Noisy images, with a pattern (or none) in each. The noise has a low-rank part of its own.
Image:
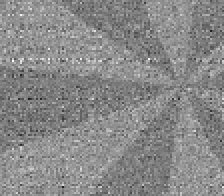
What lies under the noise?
spokes from one point
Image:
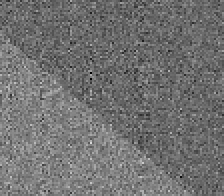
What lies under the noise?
a sharp edge
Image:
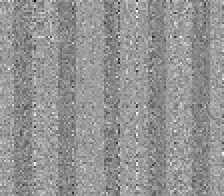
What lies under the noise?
vertical stripes
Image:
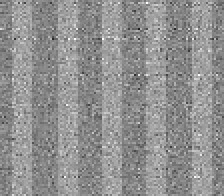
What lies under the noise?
vertical stripes
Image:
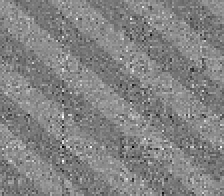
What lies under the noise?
diagonal stripes
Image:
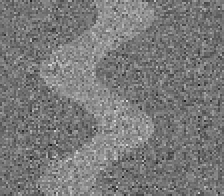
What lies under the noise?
a wavy band
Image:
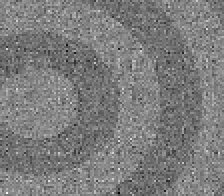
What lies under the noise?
rings round one point
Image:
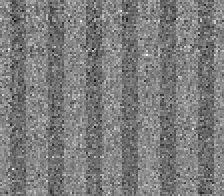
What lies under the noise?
vertical stripes
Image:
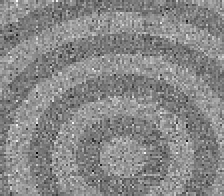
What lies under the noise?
rings round one point
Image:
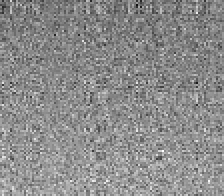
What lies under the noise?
a smooth slope
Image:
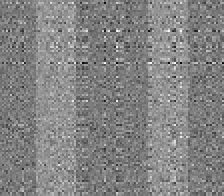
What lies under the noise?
vertical stripes
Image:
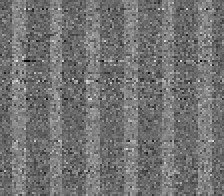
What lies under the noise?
vertical stripes
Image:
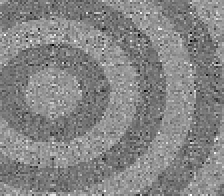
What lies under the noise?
rings round one point
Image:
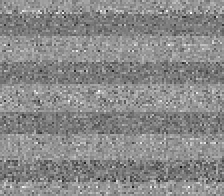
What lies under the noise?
horizontal stripes
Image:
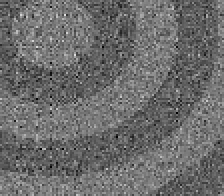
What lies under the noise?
rings round one point
